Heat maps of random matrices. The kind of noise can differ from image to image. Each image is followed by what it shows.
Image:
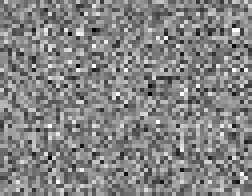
low rank plus noise
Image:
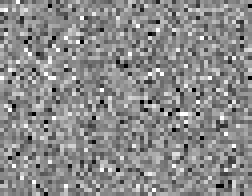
heavy tails
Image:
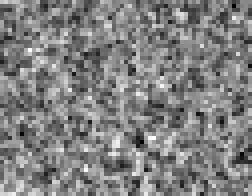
blotchy
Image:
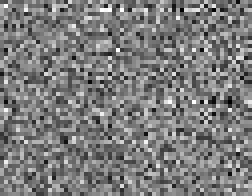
low rank plus noise
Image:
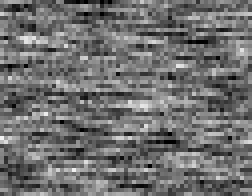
streaked along the rows
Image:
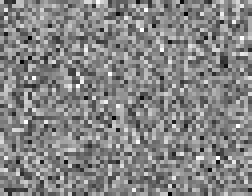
independent entries
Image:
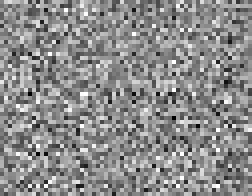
low rank plus noise
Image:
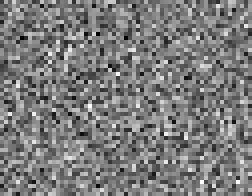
independent entries
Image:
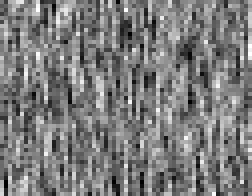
streaked along the columns
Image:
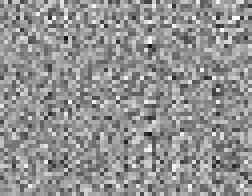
low rank plus noise
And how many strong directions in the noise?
three or four
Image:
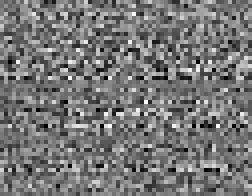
rows of uneven size
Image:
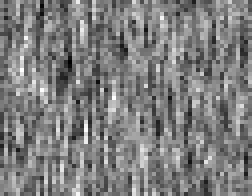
streaked along the columns
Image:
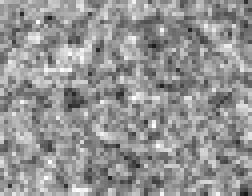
blotchy
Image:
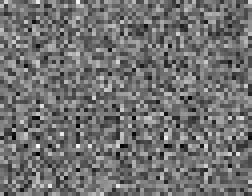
low rank plus noise
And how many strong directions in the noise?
one
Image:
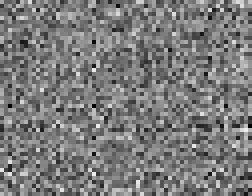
low rank plus noise
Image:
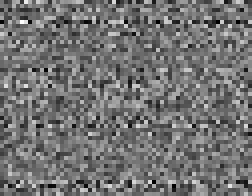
rows of uneven size
